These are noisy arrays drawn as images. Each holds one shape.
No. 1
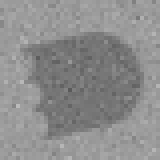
ghost
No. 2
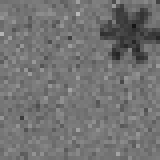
asterisk
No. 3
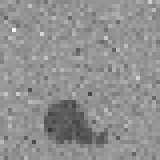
pear
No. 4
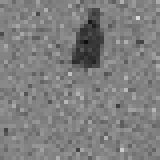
bottle
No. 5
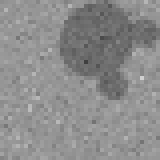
bear's head
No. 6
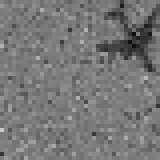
airplane
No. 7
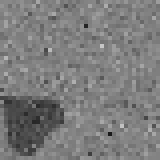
heart
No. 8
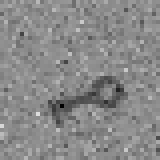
key
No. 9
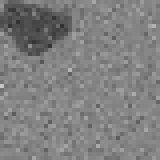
cloud
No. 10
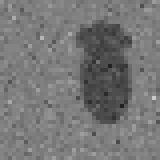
footprint
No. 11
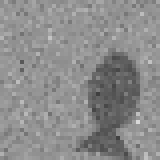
fish
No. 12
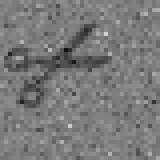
pair of scissors
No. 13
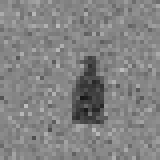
bottle
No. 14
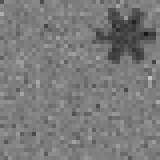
asterisk
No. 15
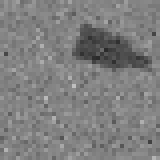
bottle
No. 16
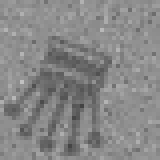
chess queen
